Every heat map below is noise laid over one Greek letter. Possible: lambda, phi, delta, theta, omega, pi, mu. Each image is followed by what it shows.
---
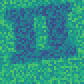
dark pi
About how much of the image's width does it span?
nearly all
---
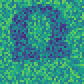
dark omega
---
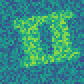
light pi
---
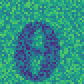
dark theta
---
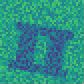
dark pi
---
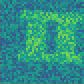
light pi
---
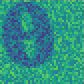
dark theta
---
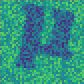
dark mu
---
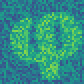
light phi
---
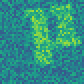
light mu
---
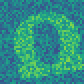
light omega
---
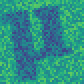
dark mu
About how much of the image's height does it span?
nearly all
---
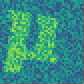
light mu
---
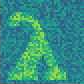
light lambda
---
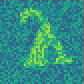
light lambda
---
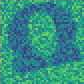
dark omega
